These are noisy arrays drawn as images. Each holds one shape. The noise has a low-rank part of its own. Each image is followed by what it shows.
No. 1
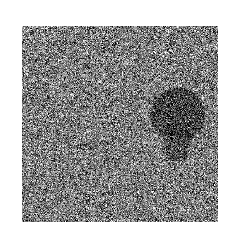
light bulb
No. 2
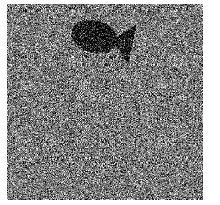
fish
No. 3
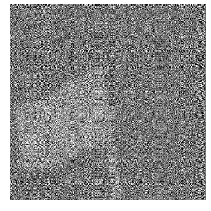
flag
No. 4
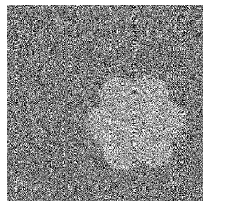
flower
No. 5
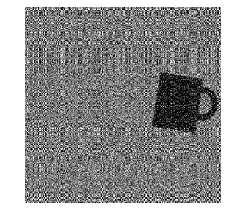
cup
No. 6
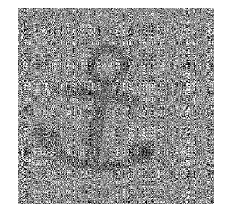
anchor
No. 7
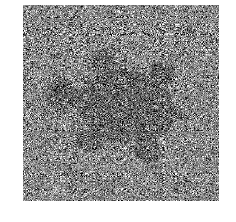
turtle
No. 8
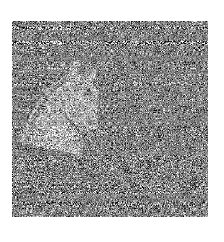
chess knight
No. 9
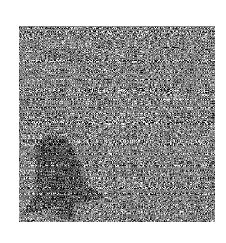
bell
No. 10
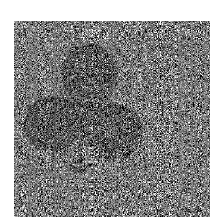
club
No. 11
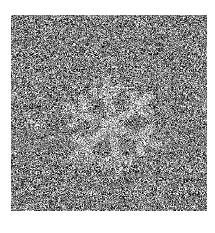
snowflake
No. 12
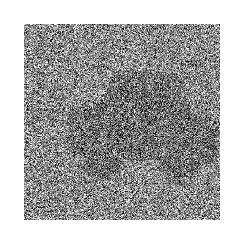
car
